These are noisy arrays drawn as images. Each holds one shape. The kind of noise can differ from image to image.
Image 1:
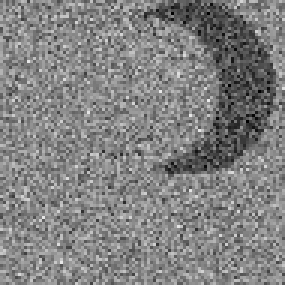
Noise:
independent entries
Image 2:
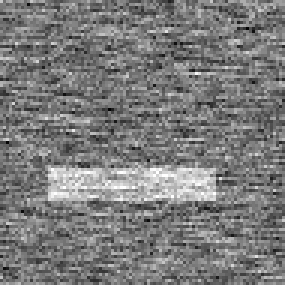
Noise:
streaked along the rows
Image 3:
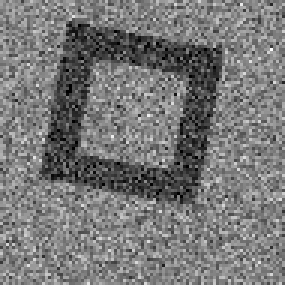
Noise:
independent entries
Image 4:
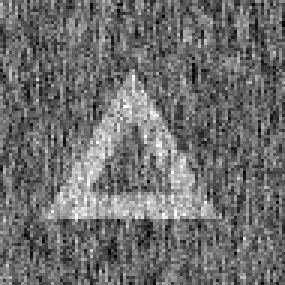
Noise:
streaked along the columns
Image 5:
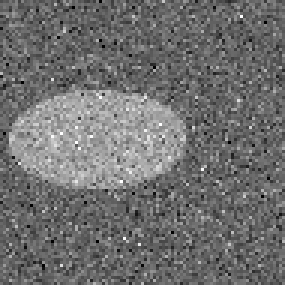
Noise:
heavy tails
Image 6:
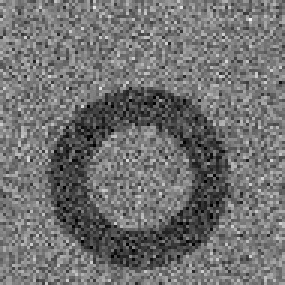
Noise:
low rank plus noise
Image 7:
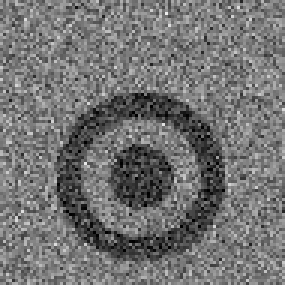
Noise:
independent entries
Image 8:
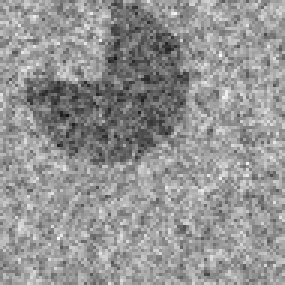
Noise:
blotchy
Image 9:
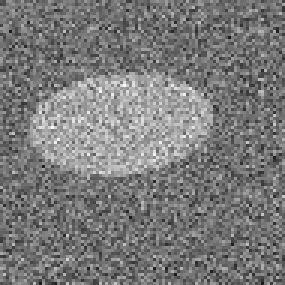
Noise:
low rank plus noise
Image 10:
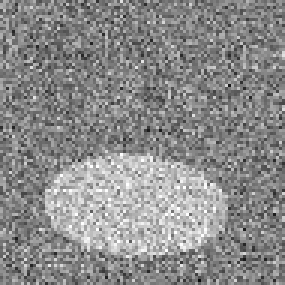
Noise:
low rank plus noise
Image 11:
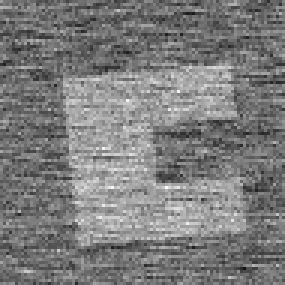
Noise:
streaked along the rows
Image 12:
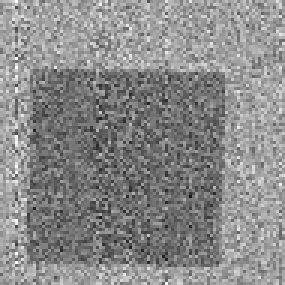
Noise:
columns of uneven size
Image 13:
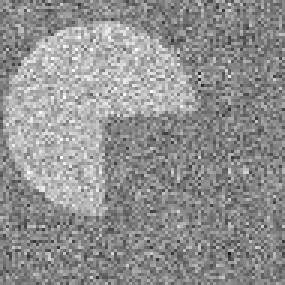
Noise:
low rank plus noise
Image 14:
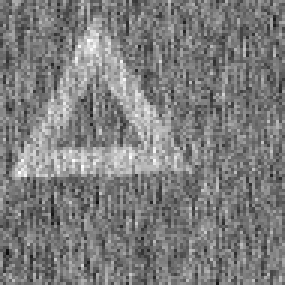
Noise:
streaked along the columns
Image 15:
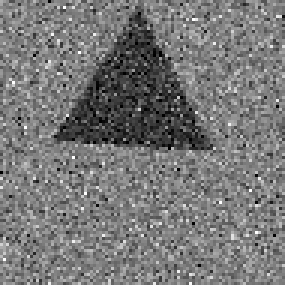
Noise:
heavy tails
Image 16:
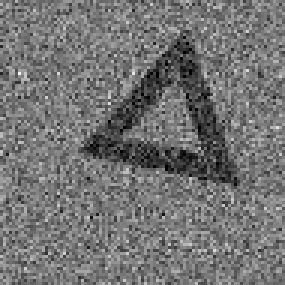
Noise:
low rank plus noise
